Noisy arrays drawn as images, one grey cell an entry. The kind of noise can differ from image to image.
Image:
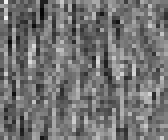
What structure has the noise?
streaked along the columns
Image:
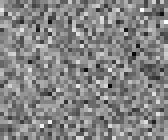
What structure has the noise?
independent entries
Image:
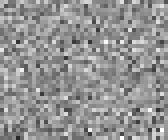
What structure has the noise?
low rank plus noise
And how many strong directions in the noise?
five to eight
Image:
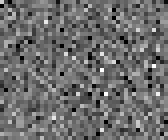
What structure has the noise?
heavy tails
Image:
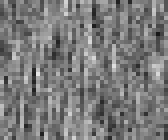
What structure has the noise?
streaked along the columns
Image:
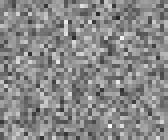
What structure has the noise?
independent entries
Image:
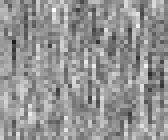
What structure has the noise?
streaked along the columns
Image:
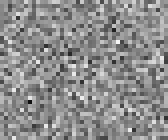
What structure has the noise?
independent entries
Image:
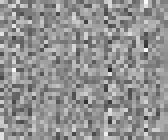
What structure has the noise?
columns of uneven size
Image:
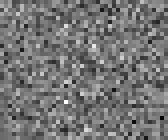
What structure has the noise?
independent entries
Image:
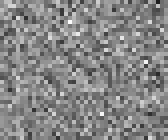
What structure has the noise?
independent entries
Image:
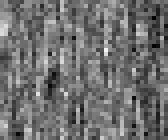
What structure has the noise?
streaked along the columns
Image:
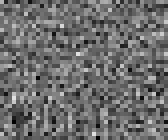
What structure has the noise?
low rank plus noise
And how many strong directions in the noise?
five to eight
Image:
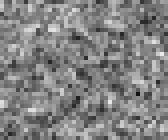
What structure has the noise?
blotchy
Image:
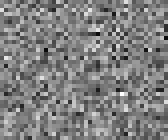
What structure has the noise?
low rank plus noise
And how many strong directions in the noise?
two
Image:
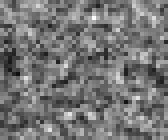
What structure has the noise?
blotchy
